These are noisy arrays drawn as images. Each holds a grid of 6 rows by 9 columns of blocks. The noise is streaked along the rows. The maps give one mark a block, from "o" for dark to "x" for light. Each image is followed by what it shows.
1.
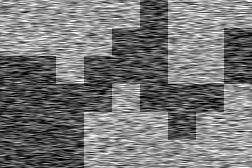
xxxxxoxxx
xxxxooxxo
ooxoooxxo
ooooxooox
oooxxxoxx
oooxxxxxx
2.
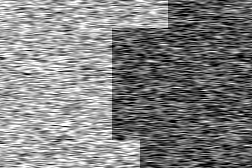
xxxxxxooo
xxxxooooo
xxxxooooo
xxxxooooo
xxxxooooo
xxxxxoooo
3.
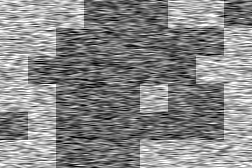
xxxoooxxo
xxoooooox
xooooooxx
xxoooxoox
oxoooooox
xxoooxxxx
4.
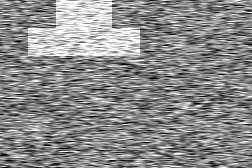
ooxxooooo
oxxxxoooo
ooooooooo
ooooooooo
ooooooooo
ooooooooo
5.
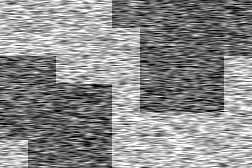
xxxxooooo
xxxxxoooo
ooxxxooox
ooooxooox
ooooxxxxx
xoooxxxxx
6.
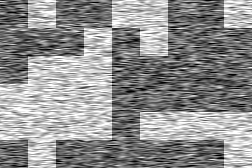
oxooxxoox
oooxoxooo
oxxxooooo
xxxxooooo
xxxxoxxxx
oxoooooox
